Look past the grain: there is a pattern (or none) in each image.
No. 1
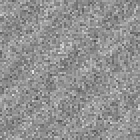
diagonal stripes
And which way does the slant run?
bottom left to top right
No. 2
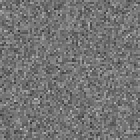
only noise
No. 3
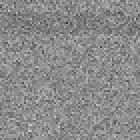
one horizontal stripe
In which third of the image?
top
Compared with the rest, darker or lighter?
darker
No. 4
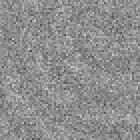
rings round one point
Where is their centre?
top right
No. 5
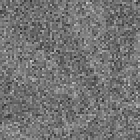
spokes from one point
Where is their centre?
bottom right
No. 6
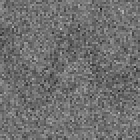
a wavy band
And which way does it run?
left to right
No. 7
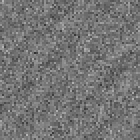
diagonal stripes
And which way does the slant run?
bottom left to top right
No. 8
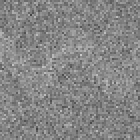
a wavy band
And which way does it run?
left to right
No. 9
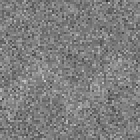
a wavy band
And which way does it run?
left to right
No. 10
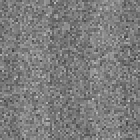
vertical stripes
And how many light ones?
2
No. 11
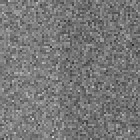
a sharp edge
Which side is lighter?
left
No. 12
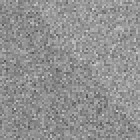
a sharp edge
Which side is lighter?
top right
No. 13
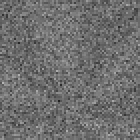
spokes from one point
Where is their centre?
bottom middle
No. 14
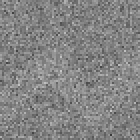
a wavy band
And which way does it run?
left to right
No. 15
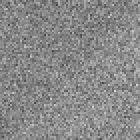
a sharp edge
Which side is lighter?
bottom right
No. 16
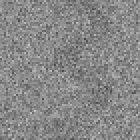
a wavy band
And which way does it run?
top to bottom
